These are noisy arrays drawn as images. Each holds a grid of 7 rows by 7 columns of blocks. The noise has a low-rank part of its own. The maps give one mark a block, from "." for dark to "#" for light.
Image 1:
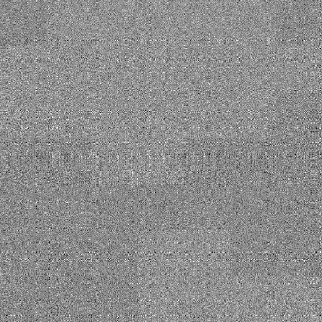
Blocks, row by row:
. # # # # # .
# # # # # # #
# # # # # # .
. . # # . . .
. . . . . . .
. . . # # . .
. . . # # # #
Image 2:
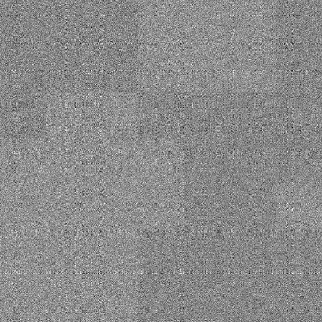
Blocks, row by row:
. . . # # # .
. . . # # # .
. # # . . . .
# # # # . . .
# # # # . . #
# # # . . . .
# # # . . . .
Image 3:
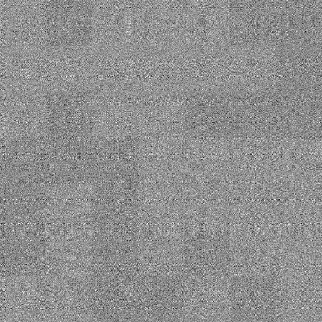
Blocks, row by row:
# . # # # . .
# # # # # # .
# . # # . . .
. . . # # # #
. # . # # # #
. # . # . # #
# # . . # . #
